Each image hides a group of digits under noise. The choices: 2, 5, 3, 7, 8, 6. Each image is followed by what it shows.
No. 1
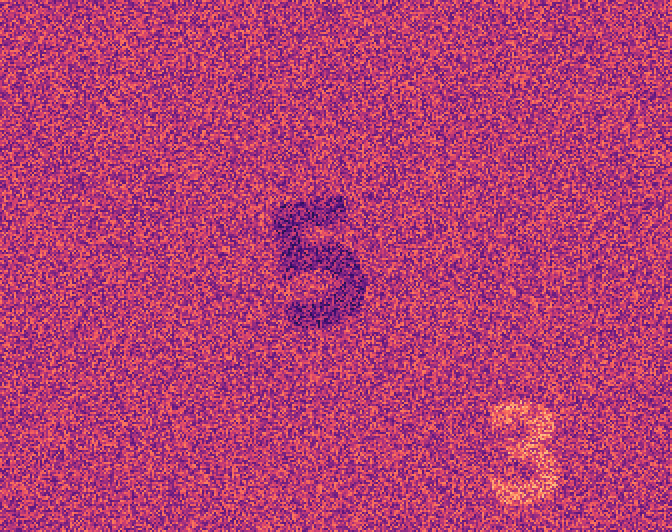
centre: dark 5; bottom right: light 3
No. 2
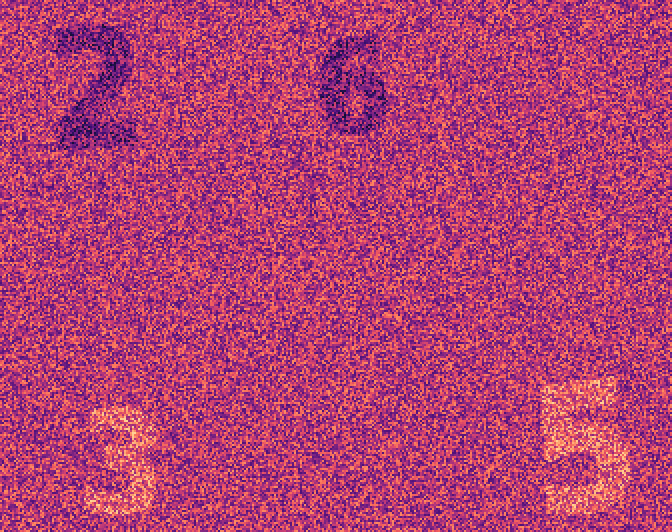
top left: dark 2; top middle: dark 6; bottom left: light 3; bottom right: light 5
